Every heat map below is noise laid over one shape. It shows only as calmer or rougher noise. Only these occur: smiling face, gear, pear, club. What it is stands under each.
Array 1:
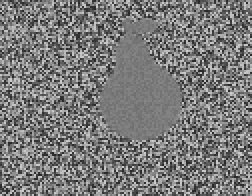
calm pear
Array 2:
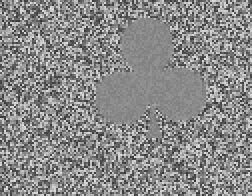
calm club
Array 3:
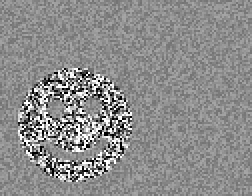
rough smiling face
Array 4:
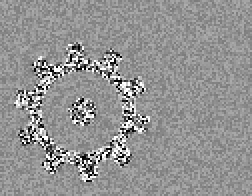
rough gear
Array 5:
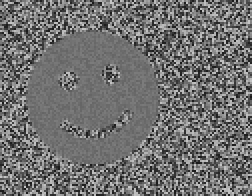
calm smiling face
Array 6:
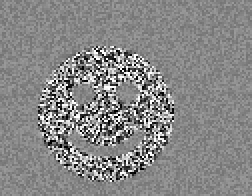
rough smiling face
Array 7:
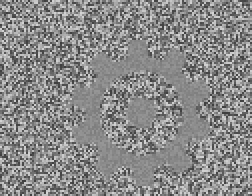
calm gear
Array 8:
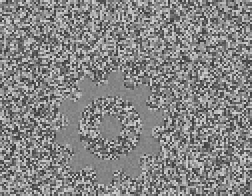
calm gear
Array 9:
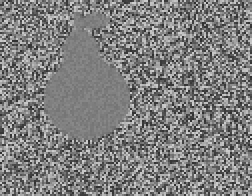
calm pear
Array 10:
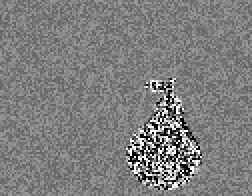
rough pear
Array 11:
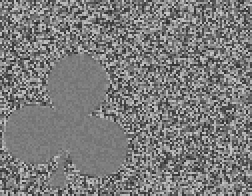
calm club
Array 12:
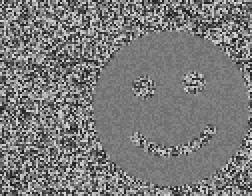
calm smiling face
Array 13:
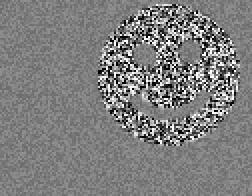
rough smiling face
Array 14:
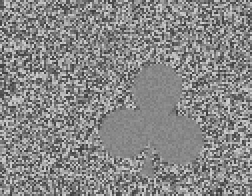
calm club
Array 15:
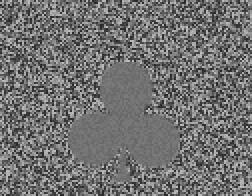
calm club
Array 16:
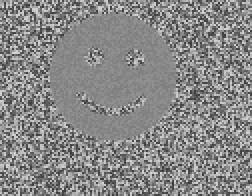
calm smiling face
